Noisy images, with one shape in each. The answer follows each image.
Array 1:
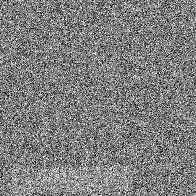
bar
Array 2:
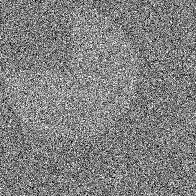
disc with a wedge cut out
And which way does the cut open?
up and left
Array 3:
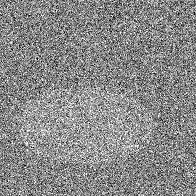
ellipse
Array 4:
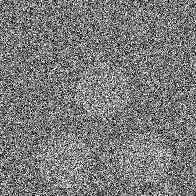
three dots
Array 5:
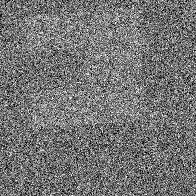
square with a notch
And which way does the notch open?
left
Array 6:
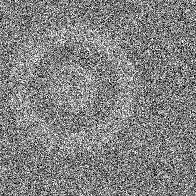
bullseye
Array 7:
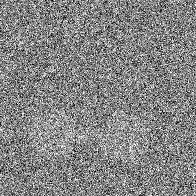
dumbbell
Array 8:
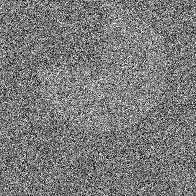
disc with a wedge cut out
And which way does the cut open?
up and left
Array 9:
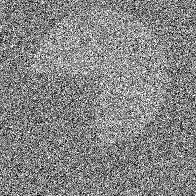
disc with a wedge cut out
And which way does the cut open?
down and left
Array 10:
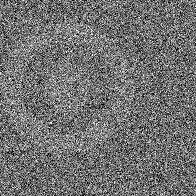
bullseye
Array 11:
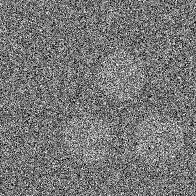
three dots
